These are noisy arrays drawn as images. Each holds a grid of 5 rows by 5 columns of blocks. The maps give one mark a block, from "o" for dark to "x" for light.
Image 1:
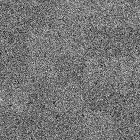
ooxxx
oxxoo
oxoxx
xoxoo
oooxo
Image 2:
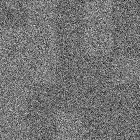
oxoxo
xxoxo
xxoox
xoooo
xoxoo
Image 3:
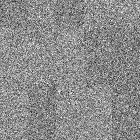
oxoxx
xxxoo
xxxoo
xoxxo
xoxxo
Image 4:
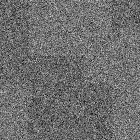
oxxxo
oxxxx
oooxx
xooox
xooox
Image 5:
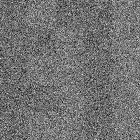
oxoox
ooxox
oxxox
ooxox
oxxox
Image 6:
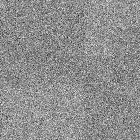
oooxx
oooxo
ooooo
xxxoo
xxxoo
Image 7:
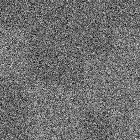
ooooo
xooox
xooxx
oxxxx
oxxox
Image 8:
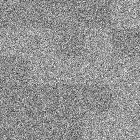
oooox
xxoxo
oxxxx
oooox
oooxx
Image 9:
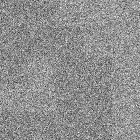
ooxxx
oooxx
oxoox
xxoox
oooox
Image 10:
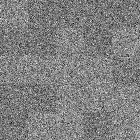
xoooo
ooxox
xxxxo
ooxxx
oxxox
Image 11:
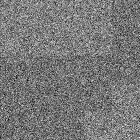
xxxxo
xxxxo
ooooo
oooox
oooxx
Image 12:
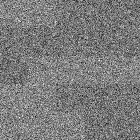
xxooo
ooooo
oxxxx
xxooo
xxxoo
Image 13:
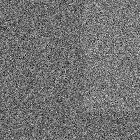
oooxx
oooxx
oooxx
oooxx
ooooo
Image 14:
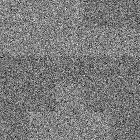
xxxoo
xxxxx
ooooo
ooxoo
oxxxo
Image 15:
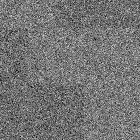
xxooo
oxxxx
oxxxx
oooxx
oooxx
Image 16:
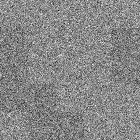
xxxxx
oxxxo
oxxxo
ooxxx
xooxx
